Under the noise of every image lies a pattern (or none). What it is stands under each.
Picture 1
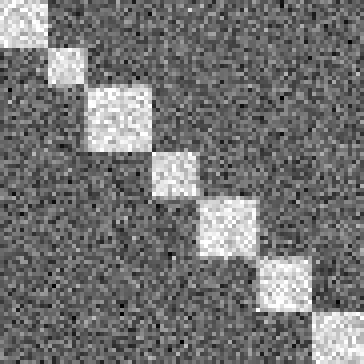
blocks along the diagonal
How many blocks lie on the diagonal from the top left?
7
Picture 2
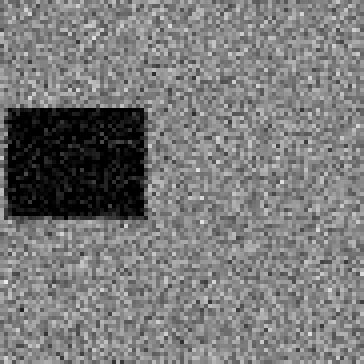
one block
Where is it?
middle left
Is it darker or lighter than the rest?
darker
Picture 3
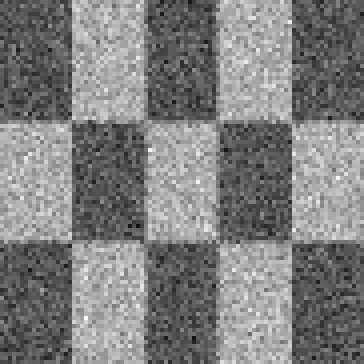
a checkerboard
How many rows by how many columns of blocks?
3 by 5
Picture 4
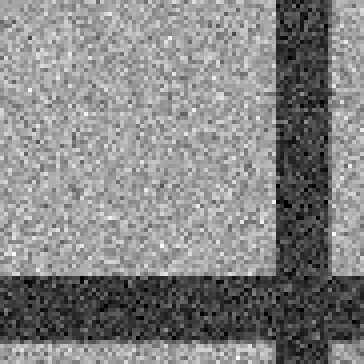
bands of rows crossing bands of columns
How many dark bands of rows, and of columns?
1 and 1
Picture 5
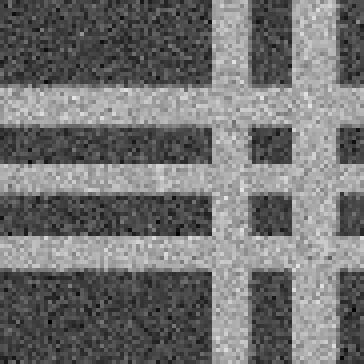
bands of rows crossing bands of columns
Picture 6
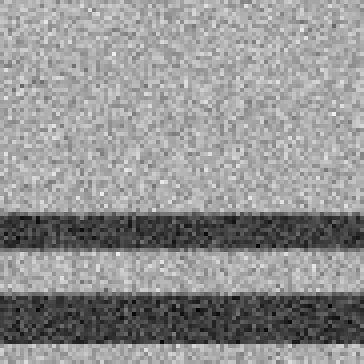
bands of rows
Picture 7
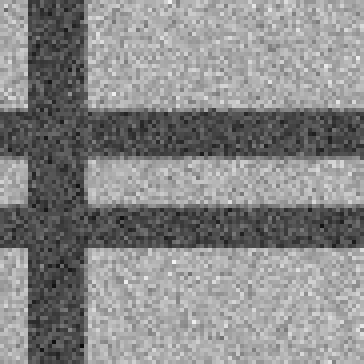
bands of rows crossing bands of columns
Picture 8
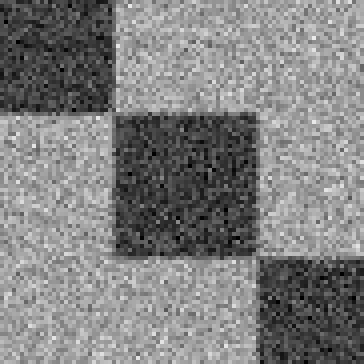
blocks along the diagonal
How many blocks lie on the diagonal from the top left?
3
